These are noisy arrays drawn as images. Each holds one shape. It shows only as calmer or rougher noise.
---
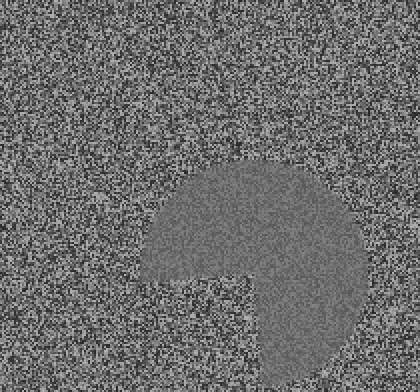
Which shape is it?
disc with a wedge cut out
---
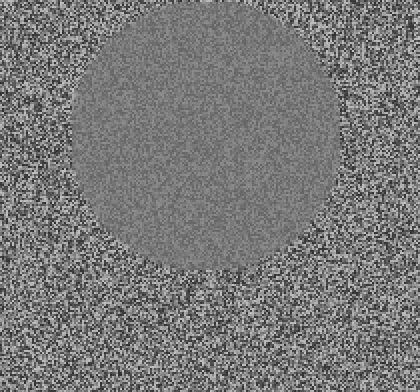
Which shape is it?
disc
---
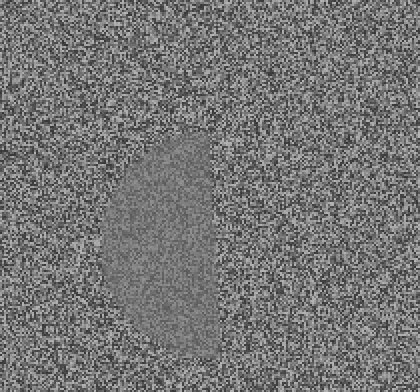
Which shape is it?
half disc
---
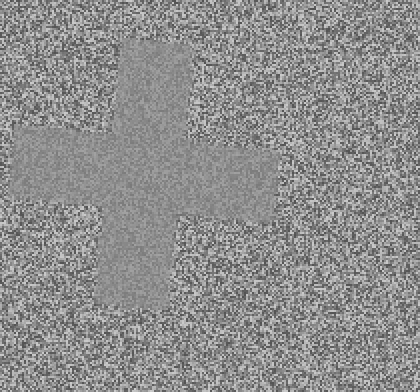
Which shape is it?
cross
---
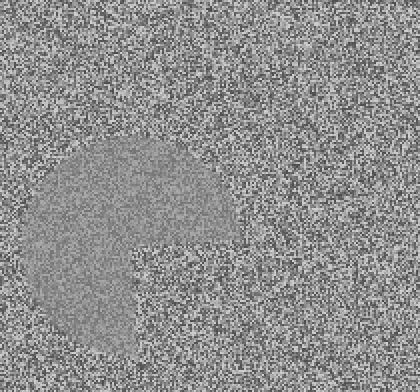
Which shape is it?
disc with a wedge cut out
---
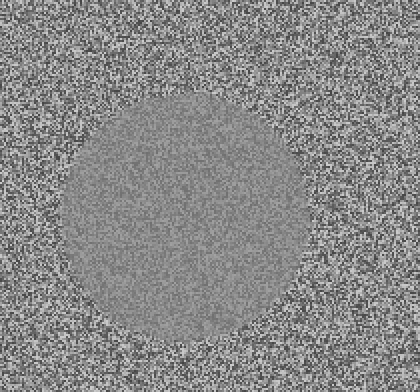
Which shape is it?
disc
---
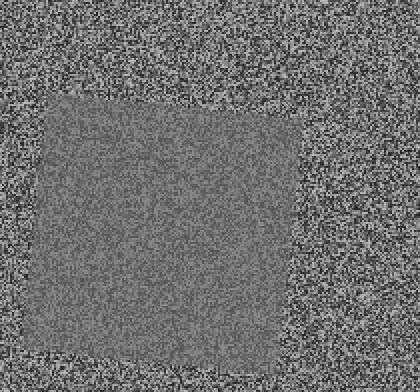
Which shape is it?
square
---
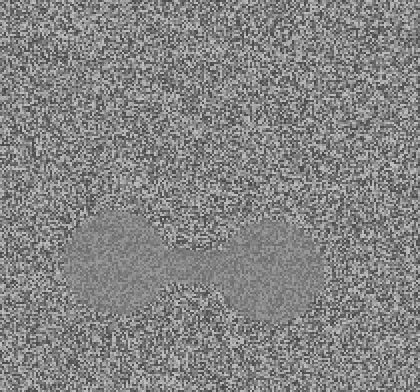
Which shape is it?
dumbbell
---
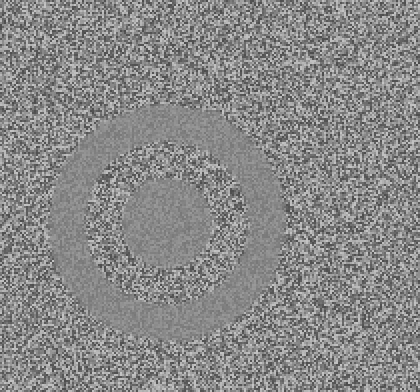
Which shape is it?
bullseye
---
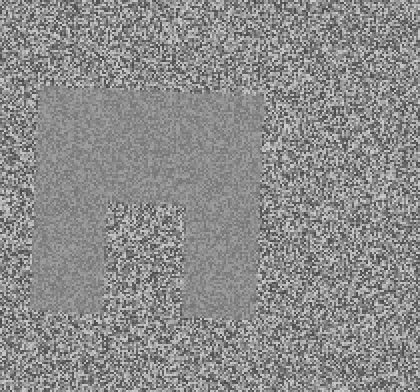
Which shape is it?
square with a notch
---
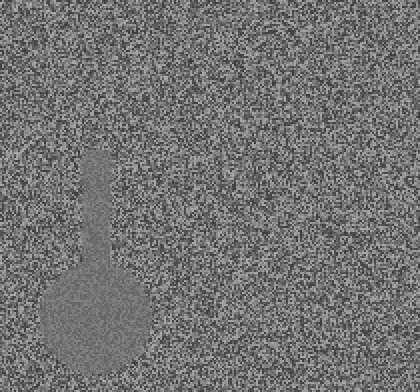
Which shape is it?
lollipop
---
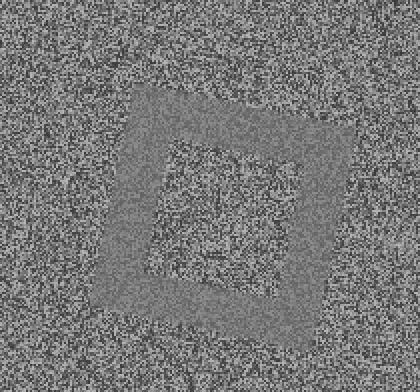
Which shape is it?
square frame
